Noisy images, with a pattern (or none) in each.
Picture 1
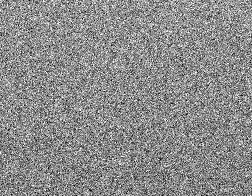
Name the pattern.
a smooth slope
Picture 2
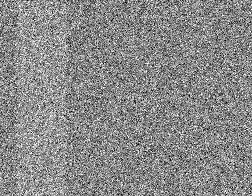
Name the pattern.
one vertical stripe
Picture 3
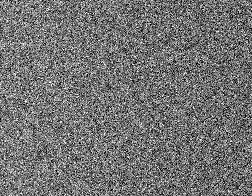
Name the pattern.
a smooth slope
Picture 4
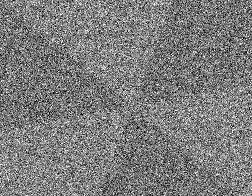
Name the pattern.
spokes from one point
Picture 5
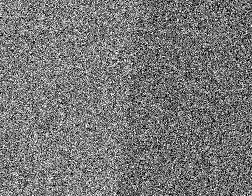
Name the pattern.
a sharp edge
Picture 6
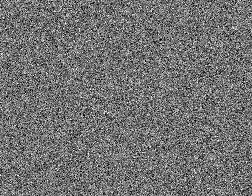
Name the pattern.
only noise
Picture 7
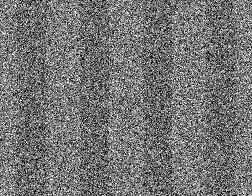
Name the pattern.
vertical stripes
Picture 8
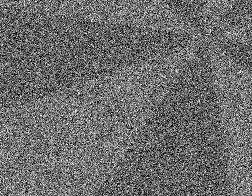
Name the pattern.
spokes from one point
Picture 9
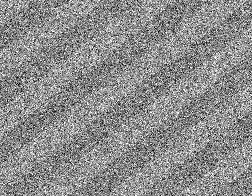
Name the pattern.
diagonal stripes
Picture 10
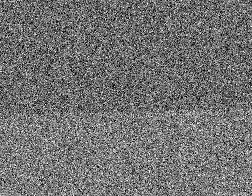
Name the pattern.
a sharp edge
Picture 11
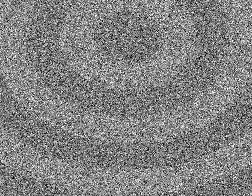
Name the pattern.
rings round one point
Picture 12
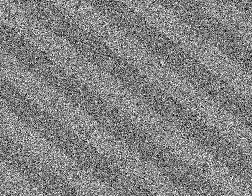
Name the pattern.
diagonal stripes
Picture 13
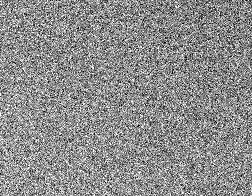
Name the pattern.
a smooth slope
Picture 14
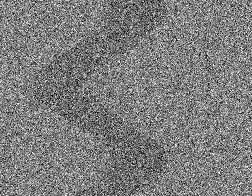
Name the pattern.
a wavy band
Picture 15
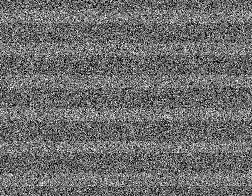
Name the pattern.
horizontal stripes
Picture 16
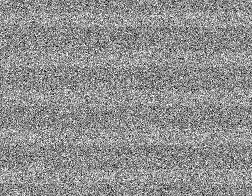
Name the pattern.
horizontal stripes
